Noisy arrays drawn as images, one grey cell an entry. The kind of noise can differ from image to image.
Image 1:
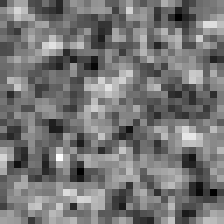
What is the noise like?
blotchy
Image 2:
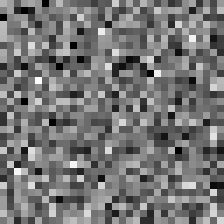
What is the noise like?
low rank plus noise
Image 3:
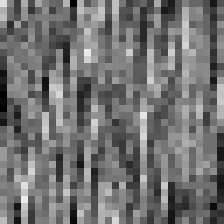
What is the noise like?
streaked along the columns
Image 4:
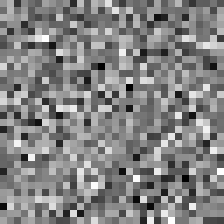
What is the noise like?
independent entries
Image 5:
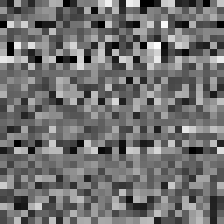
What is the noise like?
rows of uneven size
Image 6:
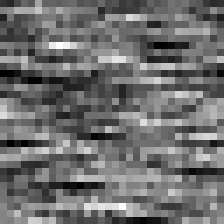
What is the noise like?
streaked along the rows
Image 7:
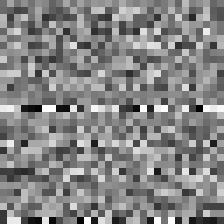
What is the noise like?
rows of uneven size
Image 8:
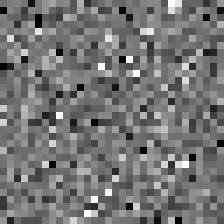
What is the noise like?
heavy tails
